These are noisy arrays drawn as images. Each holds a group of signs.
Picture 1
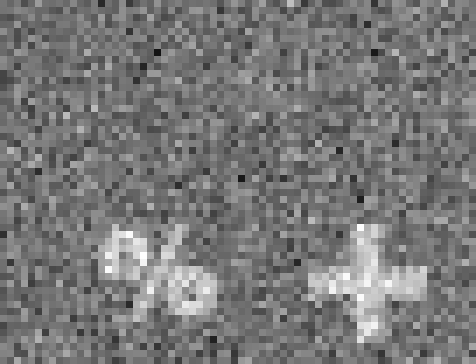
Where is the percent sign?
bottom left
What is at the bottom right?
plus sign
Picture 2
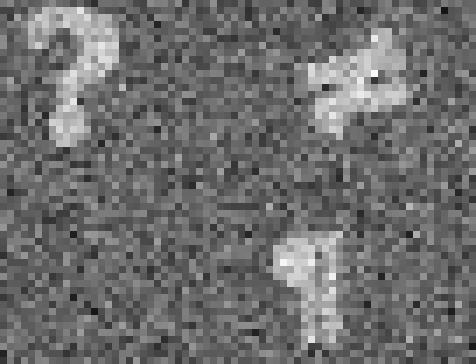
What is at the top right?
not-equal sign
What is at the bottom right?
pilcrow
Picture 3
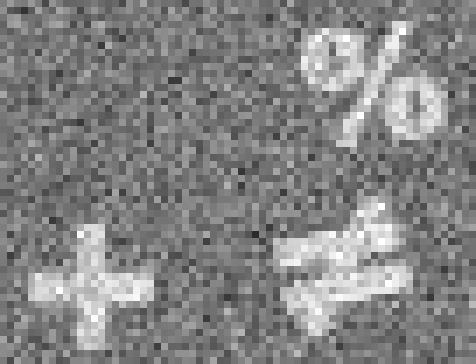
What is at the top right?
percent sign
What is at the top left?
nothing
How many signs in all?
3
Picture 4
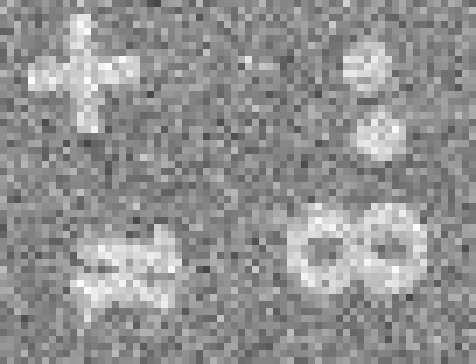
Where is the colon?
top right
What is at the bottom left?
not-equal sign
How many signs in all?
4
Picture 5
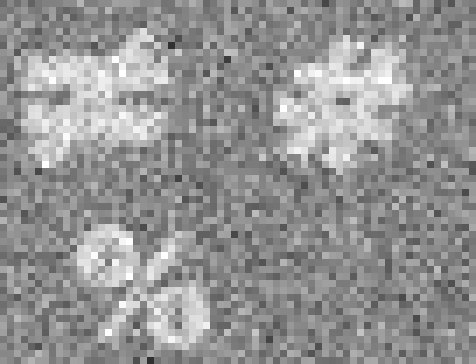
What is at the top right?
hash sign
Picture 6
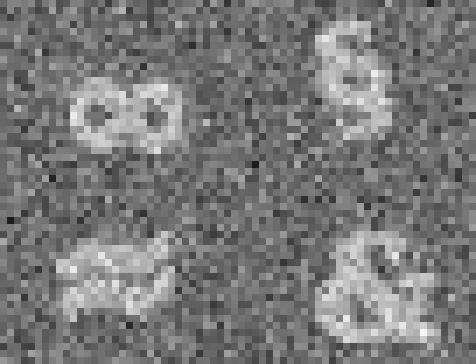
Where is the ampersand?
bottom right
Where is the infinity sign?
top left
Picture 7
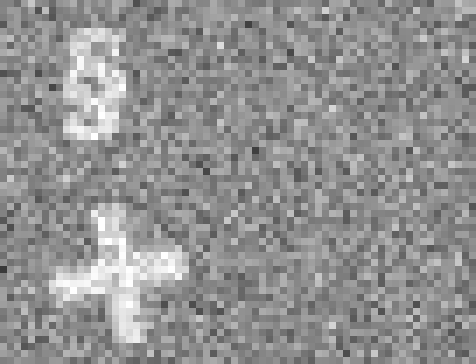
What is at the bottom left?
plus sign
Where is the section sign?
top left
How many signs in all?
2
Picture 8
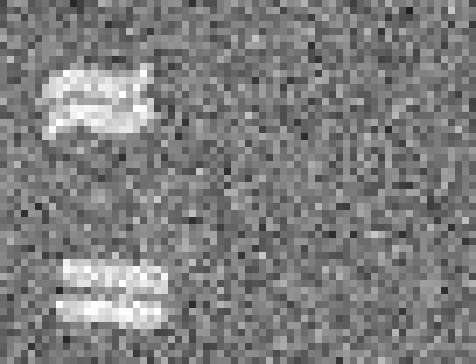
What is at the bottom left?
equals sign
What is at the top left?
approximately sign
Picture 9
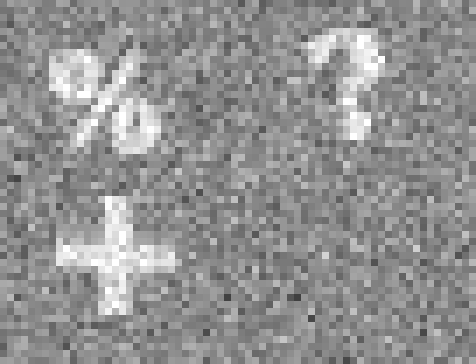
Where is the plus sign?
bottom left
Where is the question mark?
top right
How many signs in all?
3
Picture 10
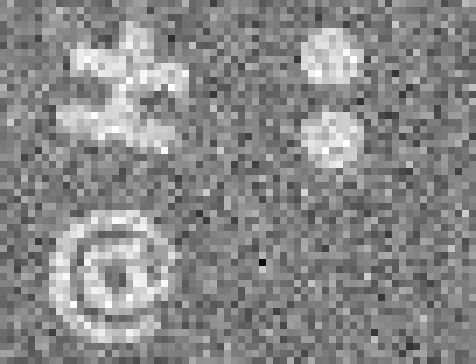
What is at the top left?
plus-minus sign
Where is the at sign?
bottom left
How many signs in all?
3
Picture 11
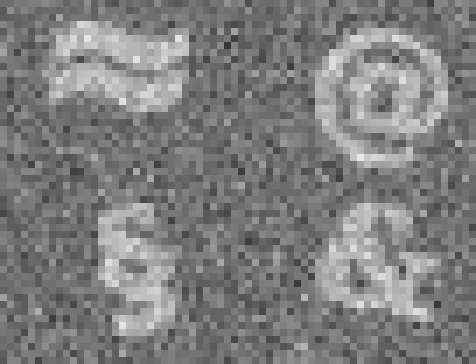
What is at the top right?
at sign
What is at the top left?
approximately sign
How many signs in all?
4
